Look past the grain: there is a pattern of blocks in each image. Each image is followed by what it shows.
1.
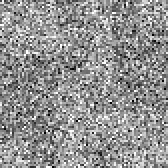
the same after a half turn
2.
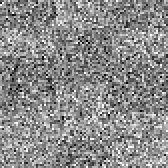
left and right mirror each other
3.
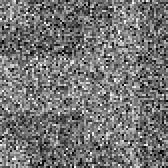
top and bottom mirror each other
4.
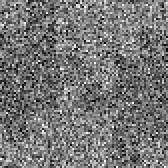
the same after a half turn
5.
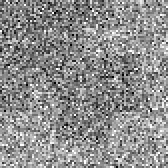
mirrored about the diagonal from the top left
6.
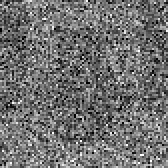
left and right mirror each other
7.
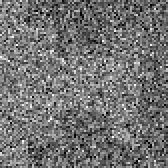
top and bottom mirror each other
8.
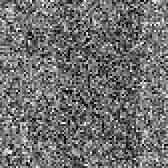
top and bottom mirror each other
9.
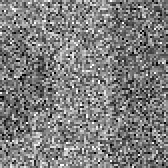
top and bottom mirror each other
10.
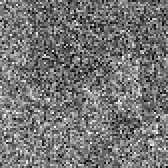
no symmetry
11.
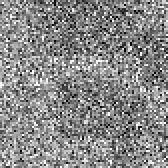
no symmetry
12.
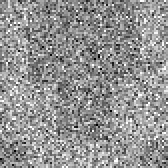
left and right mirror each other
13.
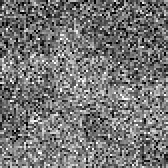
no symmetry
